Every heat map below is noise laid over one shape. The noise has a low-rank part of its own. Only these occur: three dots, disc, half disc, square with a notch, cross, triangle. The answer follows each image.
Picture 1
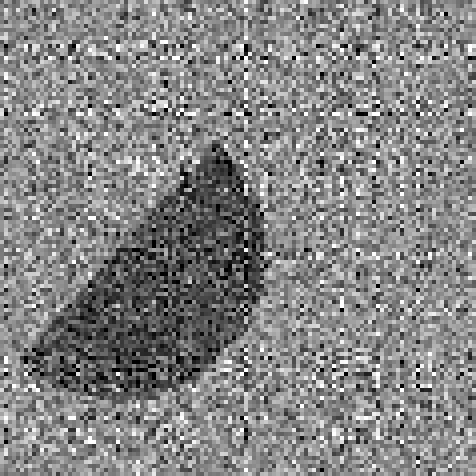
half disc
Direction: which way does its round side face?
down and right
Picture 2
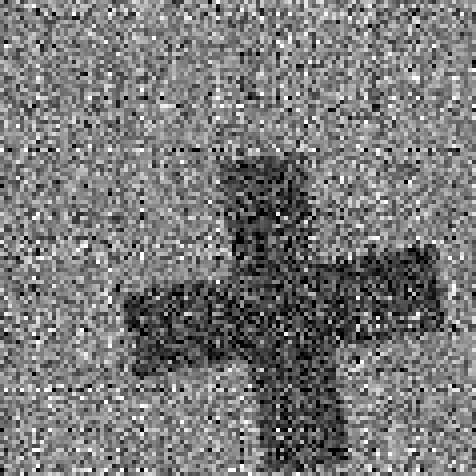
cross
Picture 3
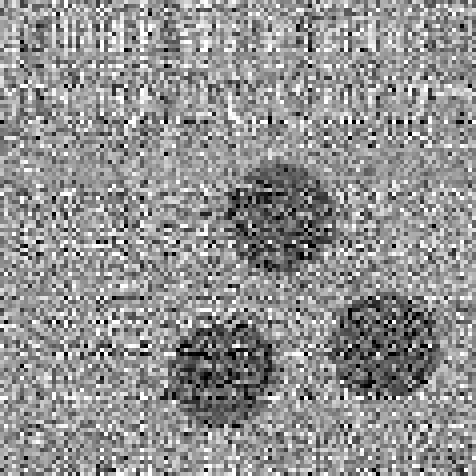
three dots
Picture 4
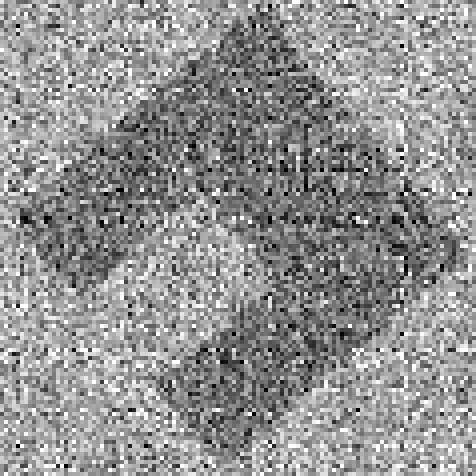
square with a notch
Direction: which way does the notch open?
down and left
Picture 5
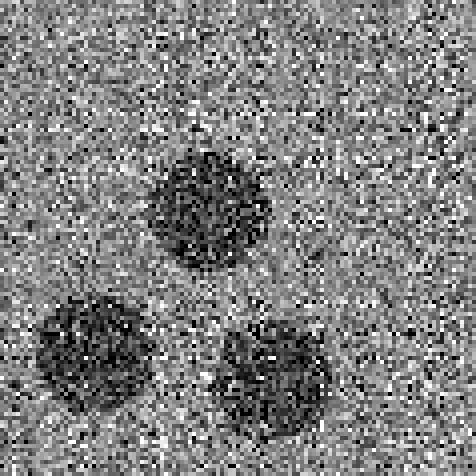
three dots
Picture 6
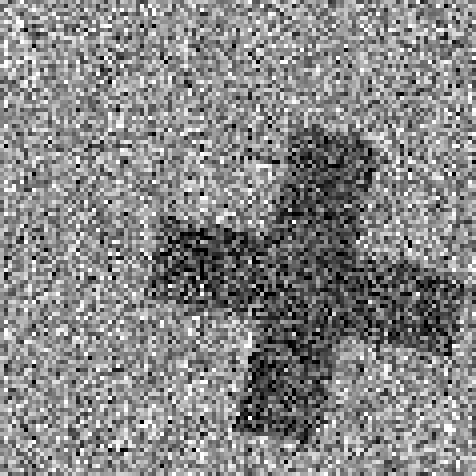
cross
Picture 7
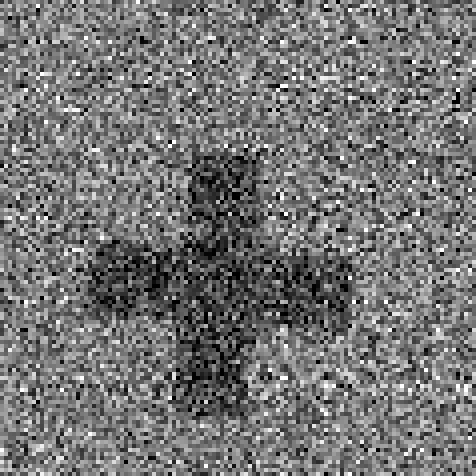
cross
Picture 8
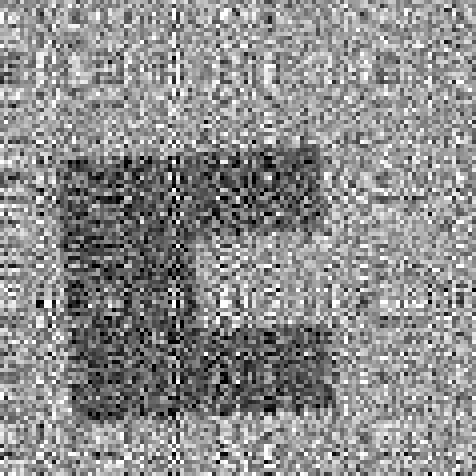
square with a notch
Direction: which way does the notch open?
right
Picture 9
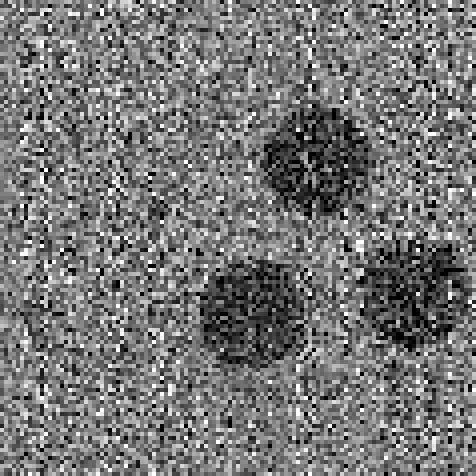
three dots
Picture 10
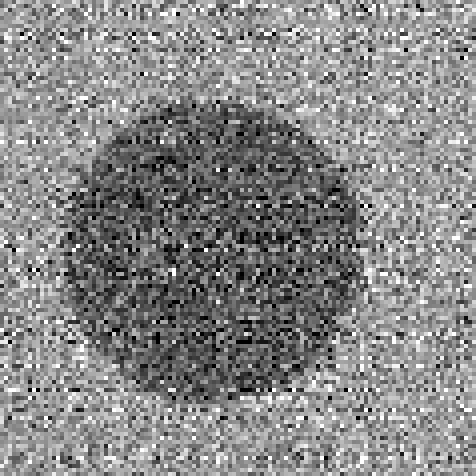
disc
